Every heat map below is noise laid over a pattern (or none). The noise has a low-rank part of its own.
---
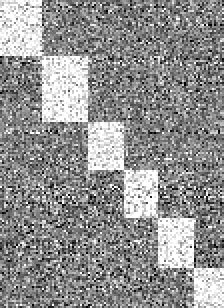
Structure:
blocks along the diagonal
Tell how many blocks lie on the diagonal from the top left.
6
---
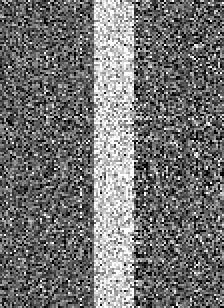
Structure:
one band of columns
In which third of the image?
middle
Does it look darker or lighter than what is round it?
lighter
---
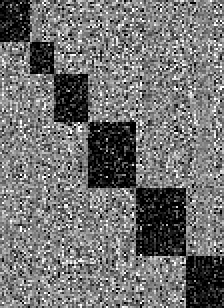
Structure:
blocks along the diagonal
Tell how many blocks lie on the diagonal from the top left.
6
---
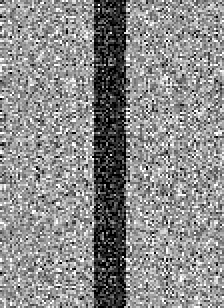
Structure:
one band of columns
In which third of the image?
middle
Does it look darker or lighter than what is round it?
darker
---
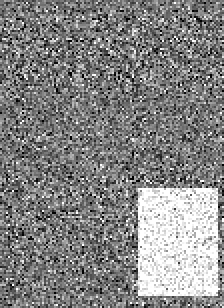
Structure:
one block
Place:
bottom right
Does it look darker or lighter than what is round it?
lighter
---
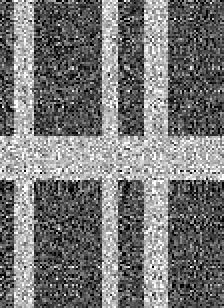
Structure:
bands of rows crossing bands of columns
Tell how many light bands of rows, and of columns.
1 and 3
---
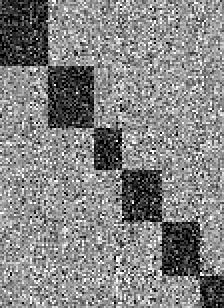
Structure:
blocks along the diagonal
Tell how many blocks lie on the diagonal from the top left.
6
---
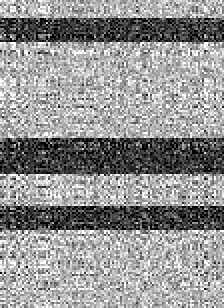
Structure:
bands of rows
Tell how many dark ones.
3
